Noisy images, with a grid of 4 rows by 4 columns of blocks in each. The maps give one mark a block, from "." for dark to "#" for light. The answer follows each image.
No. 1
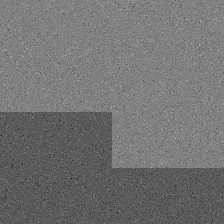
####
####
..##
....
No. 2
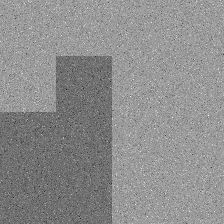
####
#.##
..##
..##
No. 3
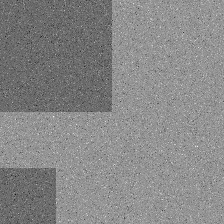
..##
..##
####
.###
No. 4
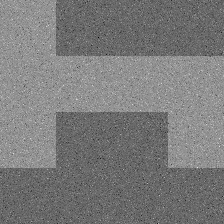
#...
####
#..#
....
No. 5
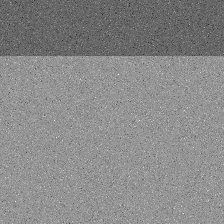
....
####
####
####
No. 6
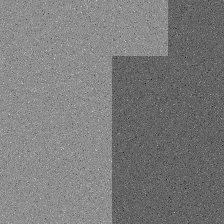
###.
##..
##..
##..
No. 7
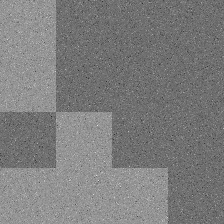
#...
#...
.#..
###.
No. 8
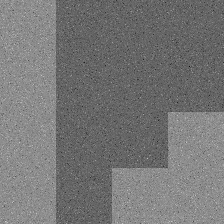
#...
#...
#..#
#.##
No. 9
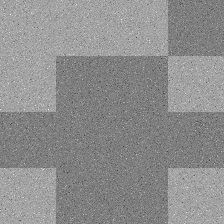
###.
#..#
....
#..#
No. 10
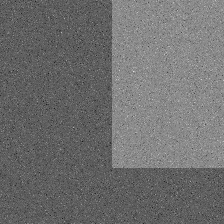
..##
..##
..##
....
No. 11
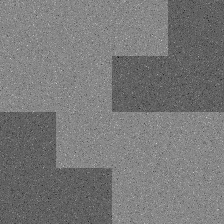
###.
##..
.###
..##
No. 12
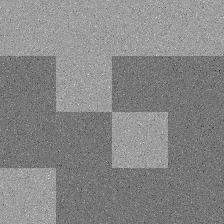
####
.#..
..#.
#...
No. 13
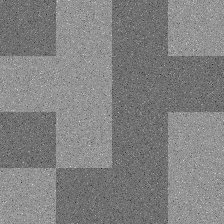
.#.#
##..
.#.#
#..#
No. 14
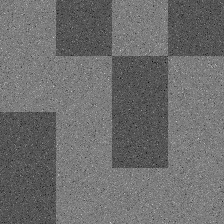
#.#.
##.#
.#.#
.###
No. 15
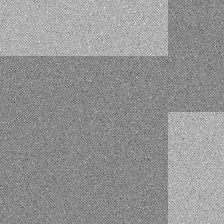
###.
....
...#
...#
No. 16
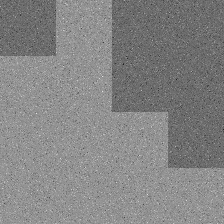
.#..
##..
###.
####
